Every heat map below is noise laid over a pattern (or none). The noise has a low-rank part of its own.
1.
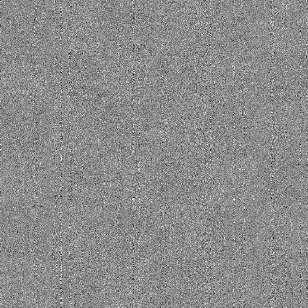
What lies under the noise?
a checkerboard
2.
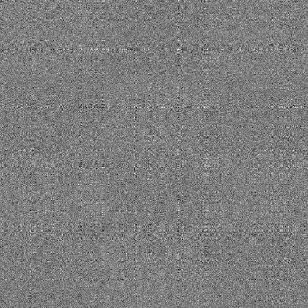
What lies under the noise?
a checkerboard
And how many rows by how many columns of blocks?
4 by 3
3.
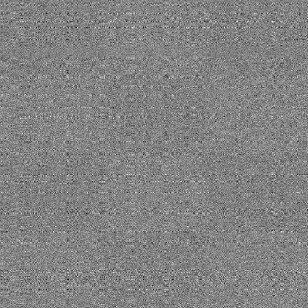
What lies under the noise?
a checkerboard
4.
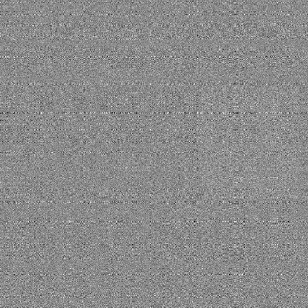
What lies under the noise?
one block
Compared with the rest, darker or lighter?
lighter
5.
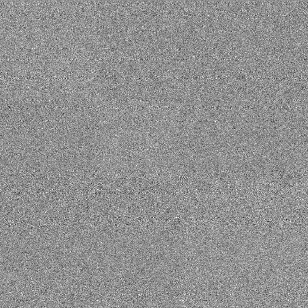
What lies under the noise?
blocks along the diagonal
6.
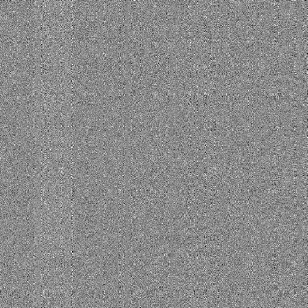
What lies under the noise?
one band of columns
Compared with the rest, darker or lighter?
lighter
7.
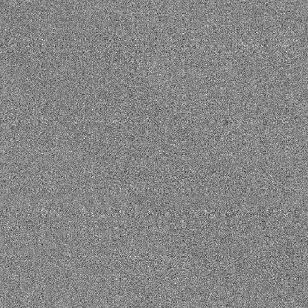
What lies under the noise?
a diagonal band
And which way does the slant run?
top left to bottom right
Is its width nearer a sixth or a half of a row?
a half
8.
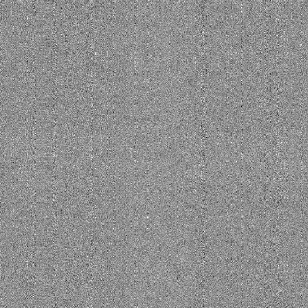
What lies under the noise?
bands of rows crossing bands of columns
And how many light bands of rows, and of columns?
1 and 1
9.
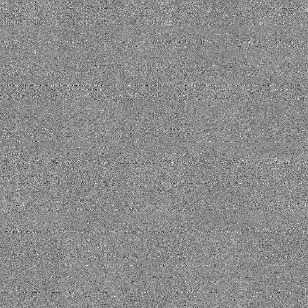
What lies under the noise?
a checkerboard
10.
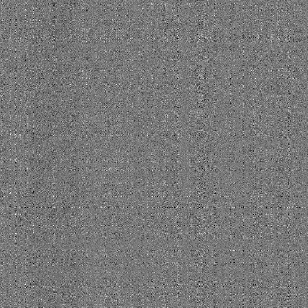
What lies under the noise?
one band of columns
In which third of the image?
left
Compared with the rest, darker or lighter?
darker
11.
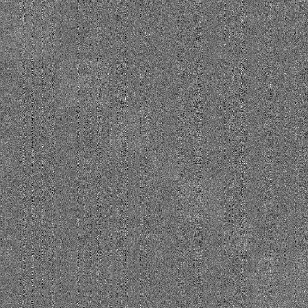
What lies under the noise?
blocks along the diagonal
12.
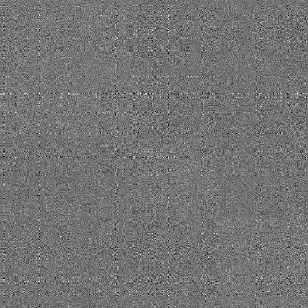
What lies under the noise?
blocks along the diagonal
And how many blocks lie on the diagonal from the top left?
3
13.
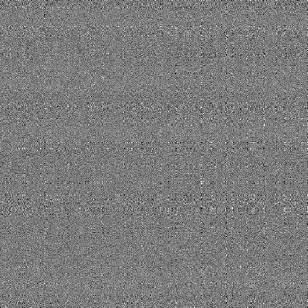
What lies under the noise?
bands of rows
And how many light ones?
4
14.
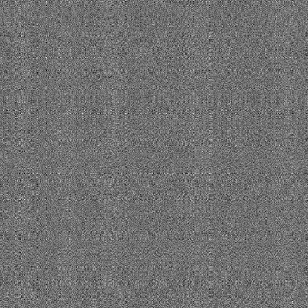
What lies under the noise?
bands of columns
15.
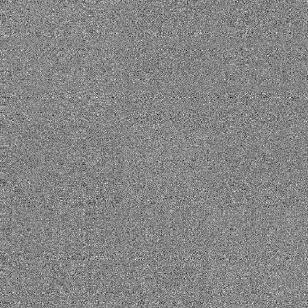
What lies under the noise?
blocks along the diagonal
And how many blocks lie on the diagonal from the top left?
3
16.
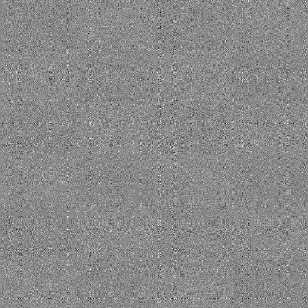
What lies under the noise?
a checkerboard
